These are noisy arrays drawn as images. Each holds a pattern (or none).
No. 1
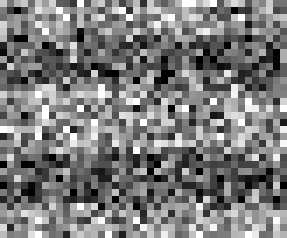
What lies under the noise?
horizontal stripes
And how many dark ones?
2
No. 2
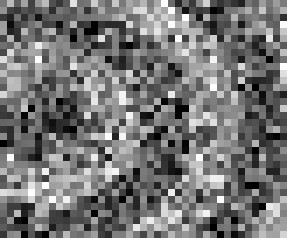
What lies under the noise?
rings round one point
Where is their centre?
middle left
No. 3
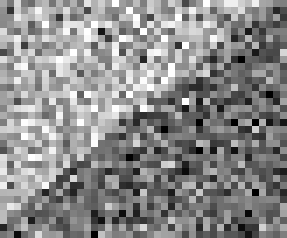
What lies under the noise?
a sharp edge
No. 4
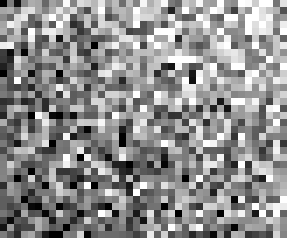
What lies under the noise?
a smooth slope
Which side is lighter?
top right
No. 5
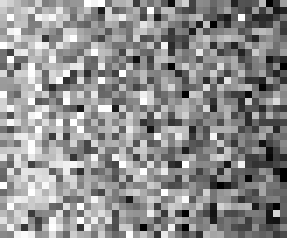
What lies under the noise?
a smooth slope
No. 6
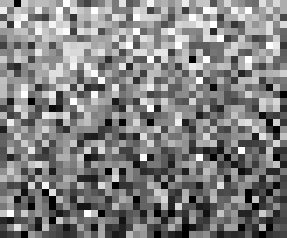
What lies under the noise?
a smooth slope
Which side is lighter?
top
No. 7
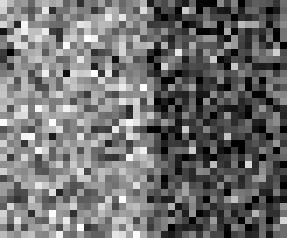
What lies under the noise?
a sharp edge
